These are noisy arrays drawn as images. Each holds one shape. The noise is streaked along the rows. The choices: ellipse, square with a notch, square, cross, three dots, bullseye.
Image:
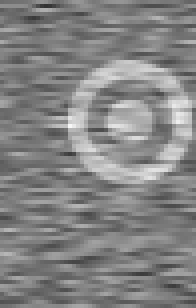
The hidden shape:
bullseye
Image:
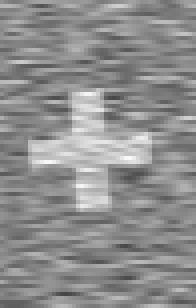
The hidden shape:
cross
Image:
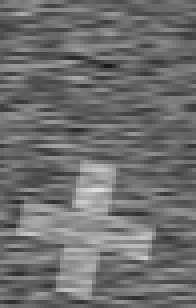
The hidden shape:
cross
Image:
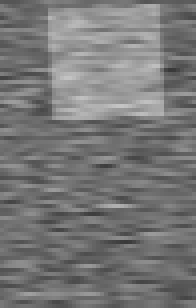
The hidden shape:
square
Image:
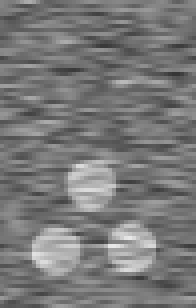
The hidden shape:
three dots
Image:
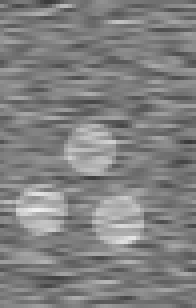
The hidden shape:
three dots
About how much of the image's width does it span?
two thirds
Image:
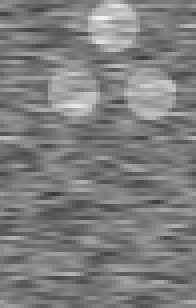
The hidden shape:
three dots
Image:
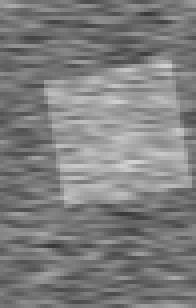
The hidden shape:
square
